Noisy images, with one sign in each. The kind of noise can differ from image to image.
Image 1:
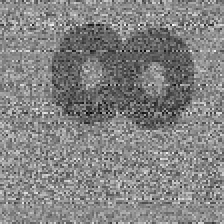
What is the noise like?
rows of uneven size
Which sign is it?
infinity sign
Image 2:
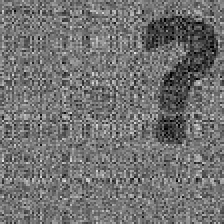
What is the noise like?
low rank plus noise
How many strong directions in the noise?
one
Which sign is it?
question mark
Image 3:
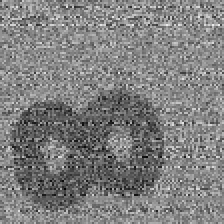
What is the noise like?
rows of uneven size
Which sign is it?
infinity sign
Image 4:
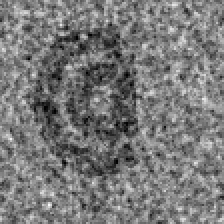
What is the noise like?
blotchy
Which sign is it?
at sign
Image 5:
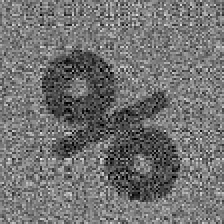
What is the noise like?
low rank plus noise
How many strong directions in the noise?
one
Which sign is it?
percent sign
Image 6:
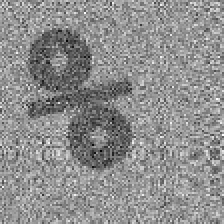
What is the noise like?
low rank plus noise
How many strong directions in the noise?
one
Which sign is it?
percent sign
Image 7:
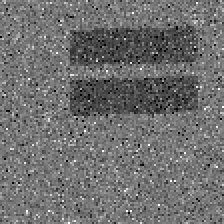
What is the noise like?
heavy tails
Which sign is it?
equals sign
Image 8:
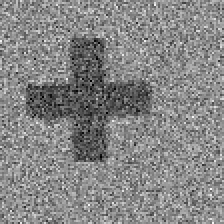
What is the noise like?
independent entries
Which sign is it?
plus sign
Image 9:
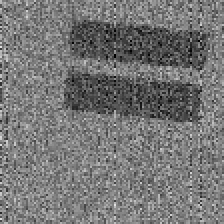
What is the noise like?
columns of uneven size
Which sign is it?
equals sign
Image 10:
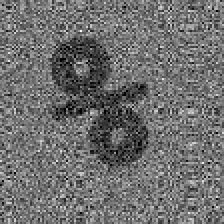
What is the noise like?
low rank plus noise
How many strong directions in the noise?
one
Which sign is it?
percent sign
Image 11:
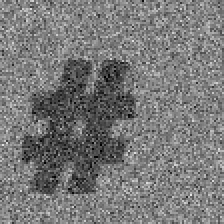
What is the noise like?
independent entries
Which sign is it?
hash sign
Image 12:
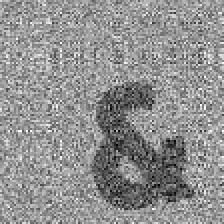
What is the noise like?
low rank plus noise
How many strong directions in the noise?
two
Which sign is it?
ampersand
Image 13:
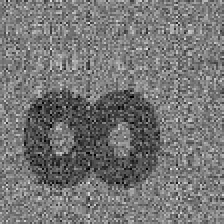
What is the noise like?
low rank plus noise
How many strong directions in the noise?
two
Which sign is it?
infinity sign
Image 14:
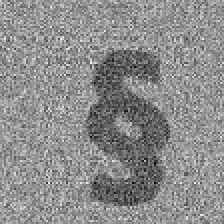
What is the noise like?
low rank plus noise
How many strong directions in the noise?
three or four
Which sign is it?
section sign
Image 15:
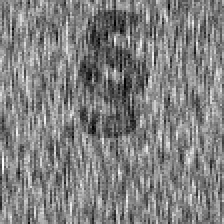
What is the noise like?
streaked along the columns
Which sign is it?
section sign
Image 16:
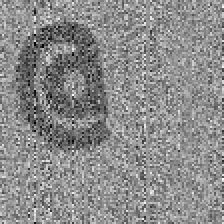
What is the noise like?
columns of uneven size
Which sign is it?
at sign
